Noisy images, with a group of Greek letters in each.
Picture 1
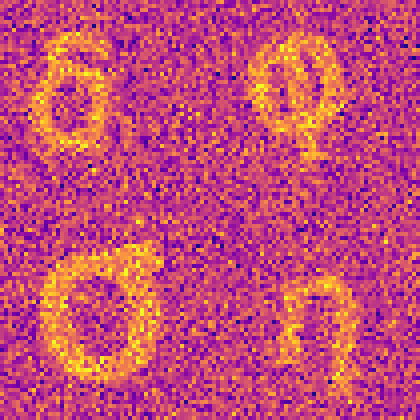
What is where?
top left: delta; top right: phi; bottom left: sigma; bottom right: eta
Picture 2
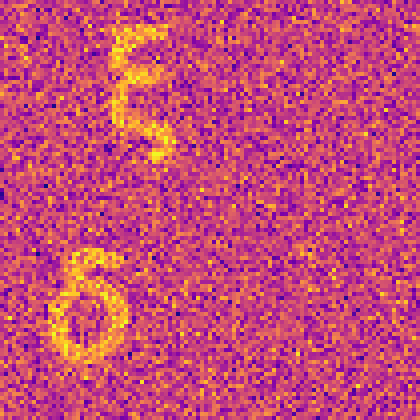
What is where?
top left: xi; bottom left: delta
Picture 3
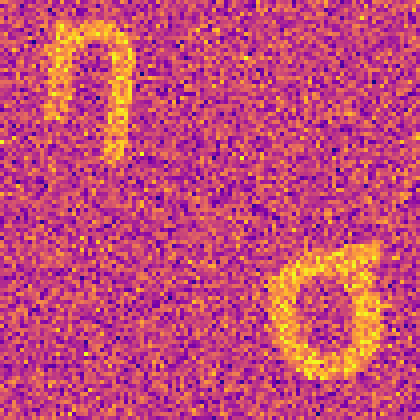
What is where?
top left: eta; bottom right: sigma
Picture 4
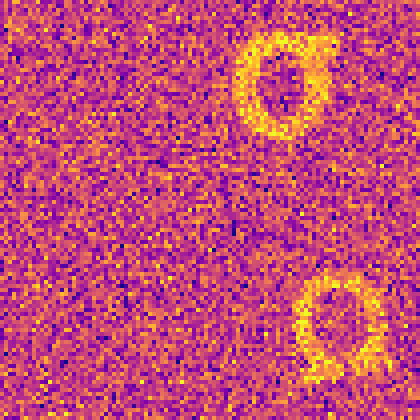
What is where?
top right: sigma; bottom right: omega
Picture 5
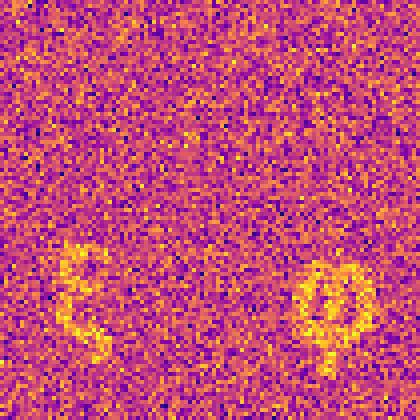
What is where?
bottom left: xi; bottom right: phi
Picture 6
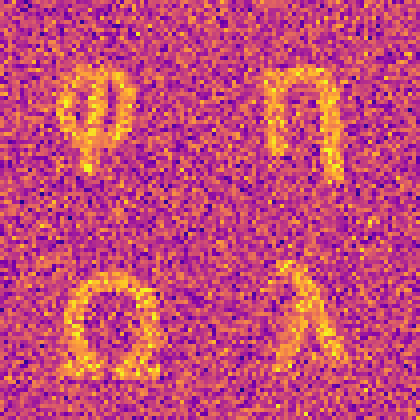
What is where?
top left: phi; top right: eta; bottom left: omega; bottom right: lambda
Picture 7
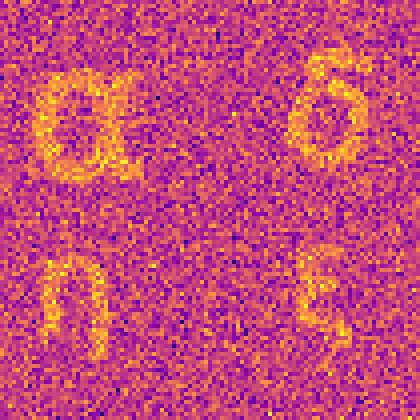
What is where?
top left: alpha; top right: delta; bottom left: eta; bottom right: xi
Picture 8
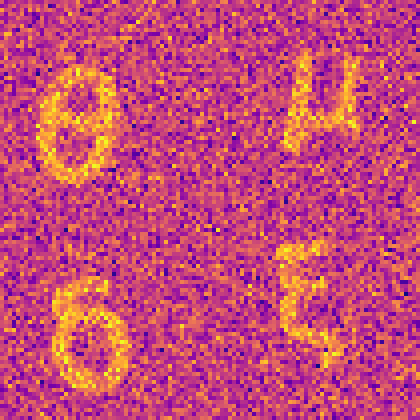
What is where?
top left: theta; top right: mu; bottom left: delta; bottom right: xi
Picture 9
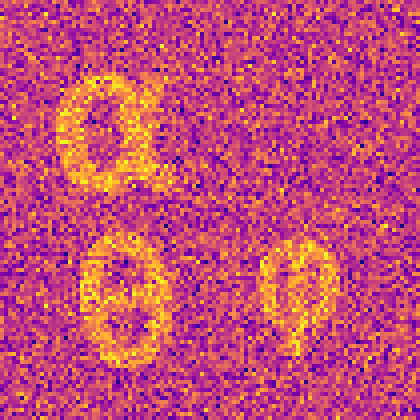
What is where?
top left: alpha; bottom left: theta; bottom right: phi
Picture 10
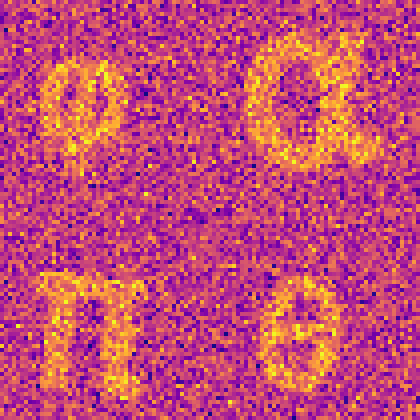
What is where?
top left: phi; top right: alpha; bottom left: pi; bottom right: theta
